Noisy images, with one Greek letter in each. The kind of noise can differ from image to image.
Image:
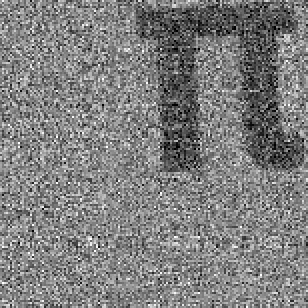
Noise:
low rank plus noise
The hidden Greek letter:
pi
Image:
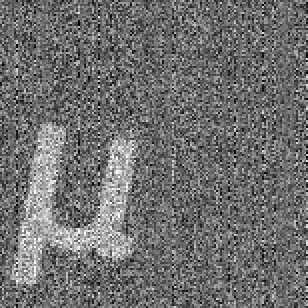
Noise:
columns of uneven size
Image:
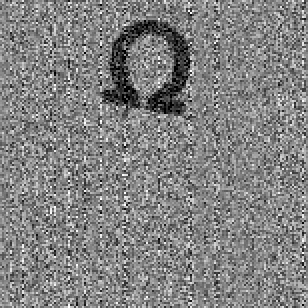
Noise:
columns of uneven size
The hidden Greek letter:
omega
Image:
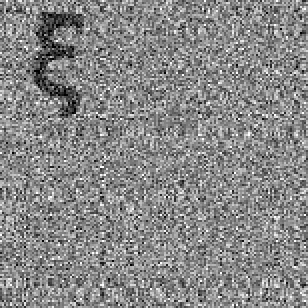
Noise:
low rank plus noise
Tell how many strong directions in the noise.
one
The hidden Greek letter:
xi
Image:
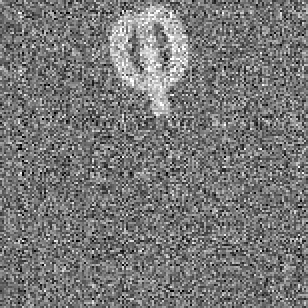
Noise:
low rank plus noise
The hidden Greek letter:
phi
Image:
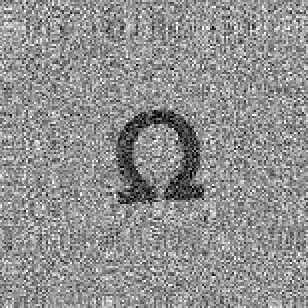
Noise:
low rank plus noise
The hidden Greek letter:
omega
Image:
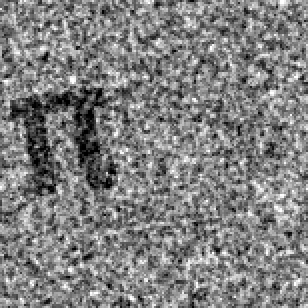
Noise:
blotchy
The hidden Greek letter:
pi
